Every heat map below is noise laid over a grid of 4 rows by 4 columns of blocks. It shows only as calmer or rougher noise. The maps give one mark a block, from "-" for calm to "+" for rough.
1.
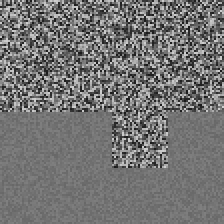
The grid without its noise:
+ + + +
+ + + +
- - + -
- - - -
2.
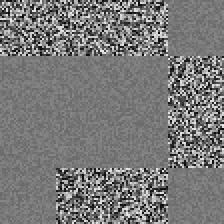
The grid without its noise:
+ + + -
- - - +
- - - +
- + + -
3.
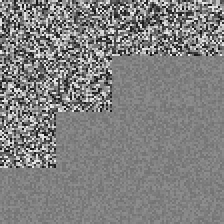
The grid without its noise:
+ + + +
+ + - -
+ - - -
- - - -
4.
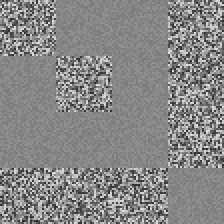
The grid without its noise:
+ - - +
- + - +
- - - +
+ + + -
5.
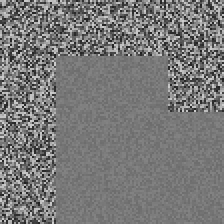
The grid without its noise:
+ + + +
+ - - +
+ - - -
+ - - -
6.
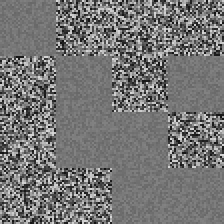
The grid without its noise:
- + + +
+ - + -
+ - - +
+ + - -
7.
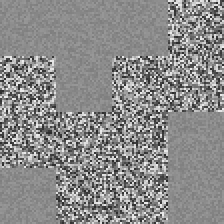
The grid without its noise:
- - - +
+ - + +
+ + + -
- + + -
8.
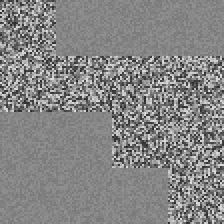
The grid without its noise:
+ - - -
+ + + +
- - + +
- - - +
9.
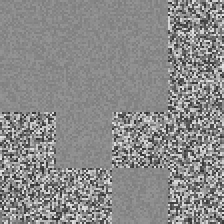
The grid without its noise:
- - - +
- - - +
+ - + +
+ + - +
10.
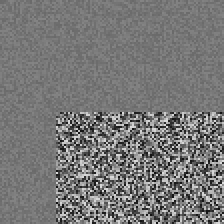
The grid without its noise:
- - - -
- - - -
- + + +
- + + +
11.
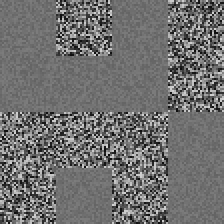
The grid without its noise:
- + - +
- - - +
+ + + -
+ - + -
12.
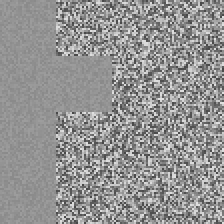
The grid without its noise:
- + + +
- - + +
- + + +
- + + +
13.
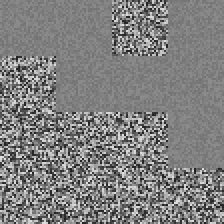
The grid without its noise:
- - + -
+ - - -
+ + + -
+ + + +
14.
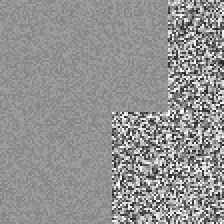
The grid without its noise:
- - - +
- - - +
- - + +
- - + +
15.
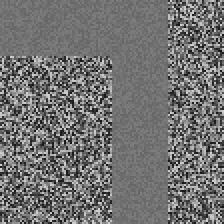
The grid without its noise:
- - - +
+ + - +
+ + - +
+ + - +
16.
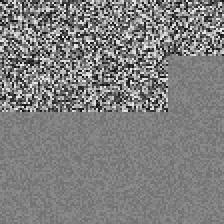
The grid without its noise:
+ + + +
+ + + -
- - - -
- - - -
